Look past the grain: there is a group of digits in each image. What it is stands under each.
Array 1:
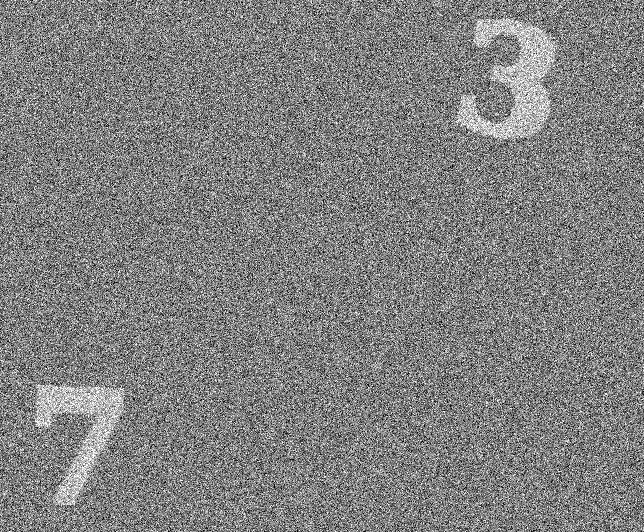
top right: 3; bottom left: 7
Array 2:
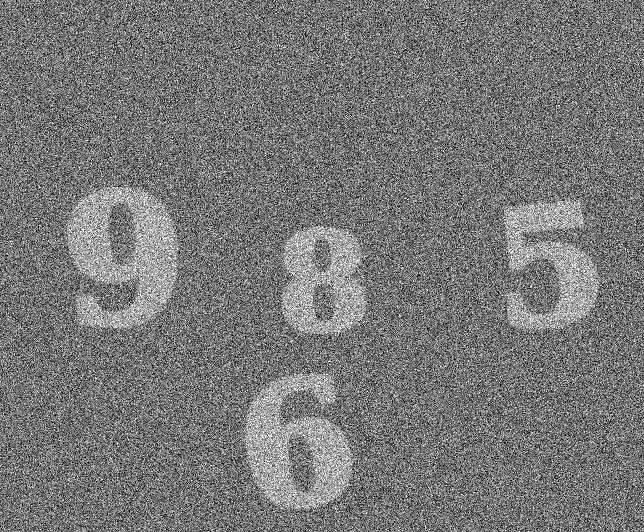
middle left: 9; centre: 8; middle right: 5; bottom middle: 6
